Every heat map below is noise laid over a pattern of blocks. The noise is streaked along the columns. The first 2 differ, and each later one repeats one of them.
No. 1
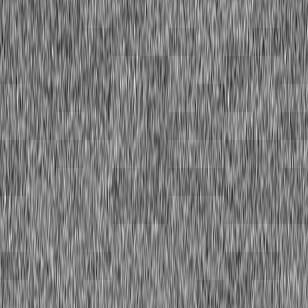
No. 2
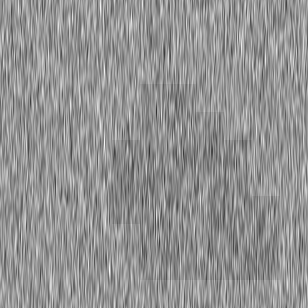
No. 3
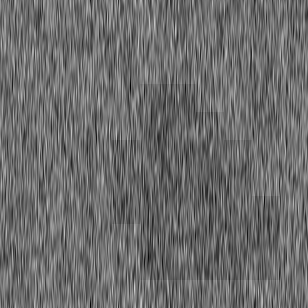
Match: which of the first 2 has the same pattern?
2
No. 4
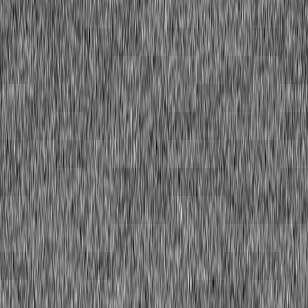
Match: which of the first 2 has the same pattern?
1
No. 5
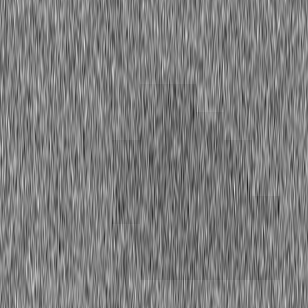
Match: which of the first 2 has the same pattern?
2
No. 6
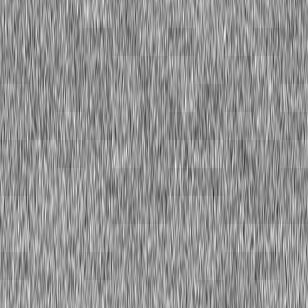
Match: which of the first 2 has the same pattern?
1
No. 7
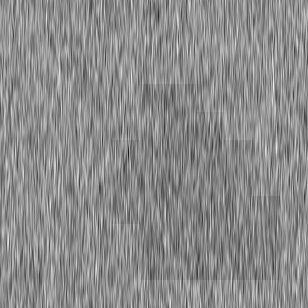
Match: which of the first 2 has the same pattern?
2
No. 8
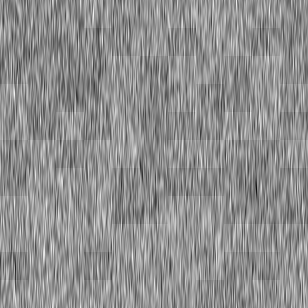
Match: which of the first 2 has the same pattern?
1
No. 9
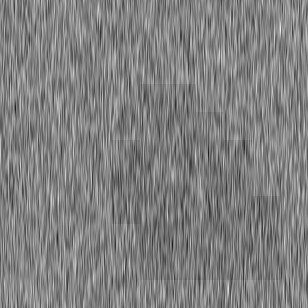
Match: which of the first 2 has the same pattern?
2
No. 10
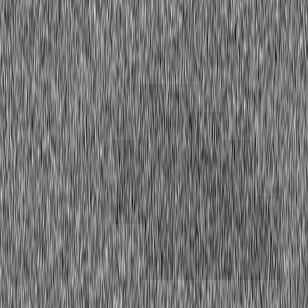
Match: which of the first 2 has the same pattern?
2
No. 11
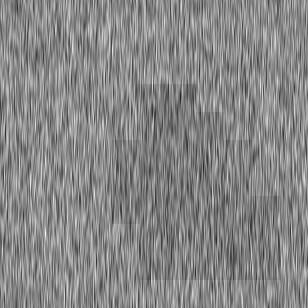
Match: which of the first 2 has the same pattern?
2
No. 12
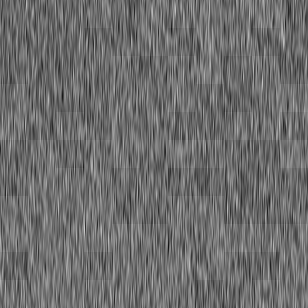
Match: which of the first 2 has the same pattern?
1
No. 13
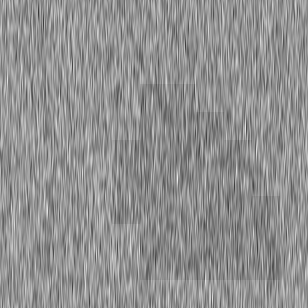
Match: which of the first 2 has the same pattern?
2
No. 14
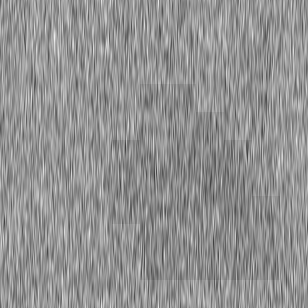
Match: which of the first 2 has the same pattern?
2
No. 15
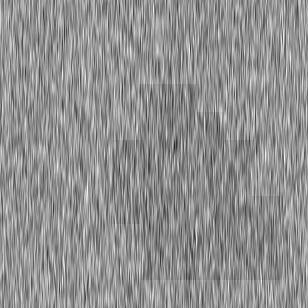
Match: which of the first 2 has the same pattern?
2
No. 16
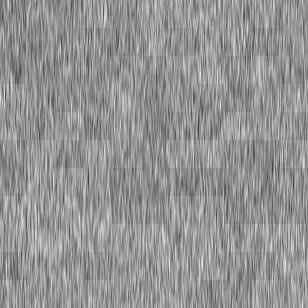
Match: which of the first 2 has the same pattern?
1
